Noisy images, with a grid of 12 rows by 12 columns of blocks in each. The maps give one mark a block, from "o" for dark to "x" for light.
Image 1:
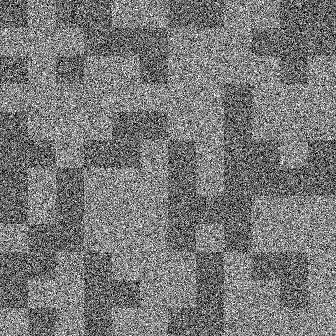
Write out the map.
o x o o x x o o x x o o
x x x o o o x x x o o o
o x o x x o x x x x o x
x x x x x x x x o x x x
o x x x o o x x o x x x
o o x o o x o x o o x o
o x o x x x o x o o o o
o x o x x x o o o x x x
x o o x x x o x o x x x
o o x o x x x o x o o x
o x x o o x x o x x o x
x o x o x x o o x x x x
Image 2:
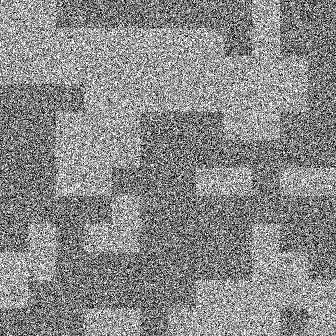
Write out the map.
x x o o o o o o o x o o
x x x x x x x x o x o o
x x x x x x x x x x x o
o o o x x x x x x x x o
o o x x x o o o x x o o
o o x x x o o o o o o o
o o x x o o o x x o x x
o o o o x o o o o o o o
o x o x x o o o o x o o
x x o o o o o o o x x o
x o o o o o o x x x x x
o o o x x o x x x x o x
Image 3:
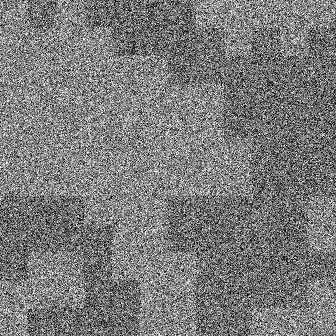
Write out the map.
x o x o o o o x x x x x
x x x x o o o o x o x o
x x x x x x o o o o o o
x x x x x x x x o o o o
x x x x x x x x o o o o
x x x x x x x x x o o o
x x x x x x x x x o o o
o o o x x x o o o o o x
o o o o x x o o o o o x
o x x o x x x o o o o o
x x x o o x x o o o o x
x o o o o x x o o x x x
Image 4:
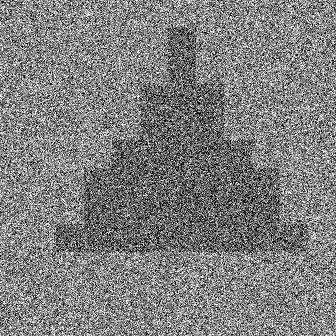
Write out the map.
x x x x x x x x x x x x
x x x x x x o x x x x x
x x x x x x o x x x x x
x x x x x o o o x x x x
x x x x x o o o x x x x
x x x x o o o o o x x x
x x x o o o o o o o x x
x x x o o o o o o o x x
x x o o o o o o o o o x
x x x x x x x x x x x x
x x x x x x x x x x x x
x x x x x x x x x x x x
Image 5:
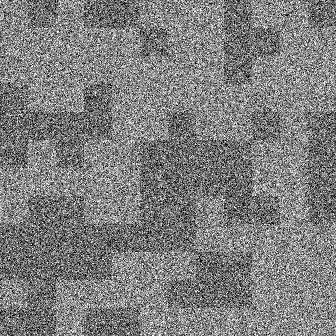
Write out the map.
x o x o o x x x o x x o
x x x x x o x x o o x x
x x x x x x x x o x x x
o x x o x x x x x x x x
o o o o x x o x x o x o
o x o x x o o o o x x o
x x x x x o o o o x x o
x o o x x o o x o o x o
o o o o o o o x x x x x
o o o o x x x o o x x x
x o x x x x o o o x x x
o o x o o x x x x x x x
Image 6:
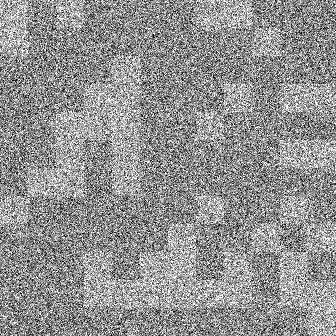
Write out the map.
x o x o o o o x x o o o
x o o o o o o o o x o o
o o o o x o o o o o o o
o o o x x o o o x o x x
o o x x x o o x o o o o
o o x o x o o o o o x x
o x x o x o o o o o o o
x o o o o o o x o o x o
o o o o o o x o o x o x
o o o x o x x o x o x o
o o o x x x x x x o x x
o o o o o o o o o o o x
